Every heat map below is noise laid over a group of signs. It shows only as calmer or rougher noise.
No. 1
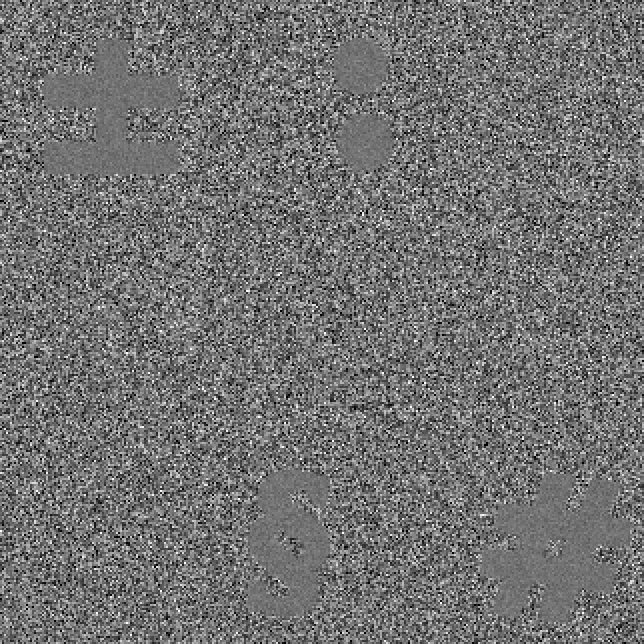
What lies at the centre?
nothing
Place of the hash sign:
bottom right
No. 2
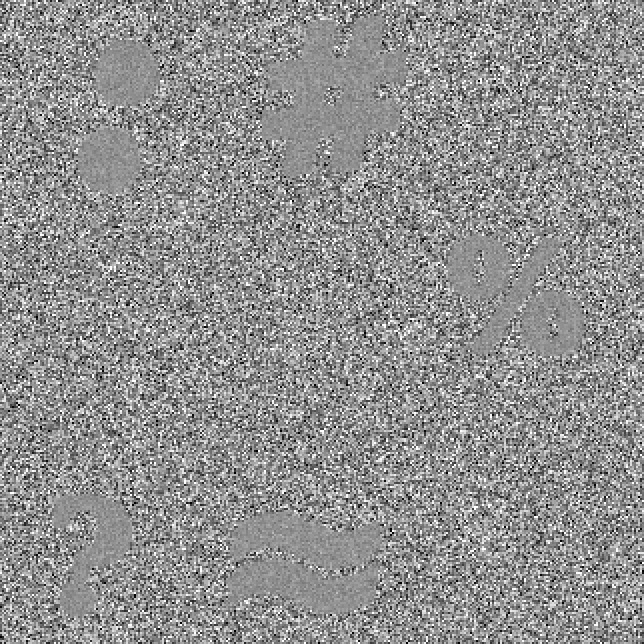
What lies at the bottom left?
question mark
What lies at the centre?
nothing
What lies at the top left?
colon
